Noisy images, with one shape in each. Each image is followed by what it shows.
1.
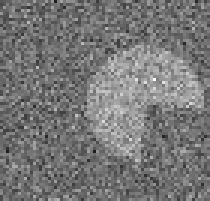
disc with a wedge cut out
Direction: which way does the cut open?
down and right
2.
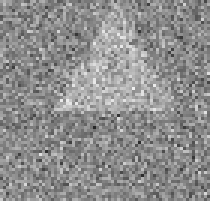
triangle
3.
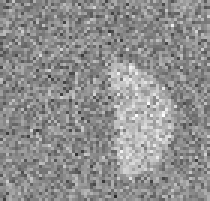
half disc
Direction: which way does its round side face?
right
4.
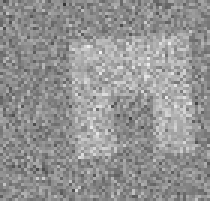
square with a notch
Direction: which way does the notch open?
down
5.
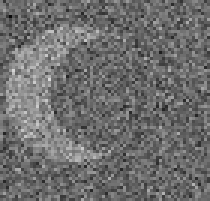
crescent
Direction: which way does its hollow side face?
right
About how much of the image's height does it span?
two thirds
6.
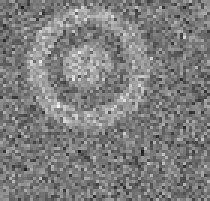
bullseye
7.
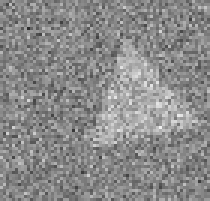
triangle
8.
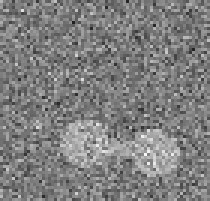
dumbbell
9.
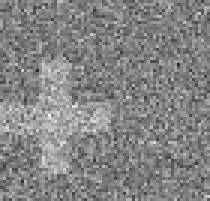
cross
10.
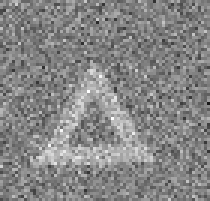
triangle frame
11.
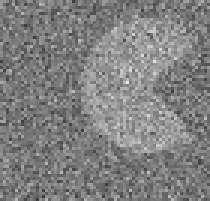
disc with a wedge cut out
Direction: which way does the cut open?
right
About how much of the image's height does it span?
two thirds
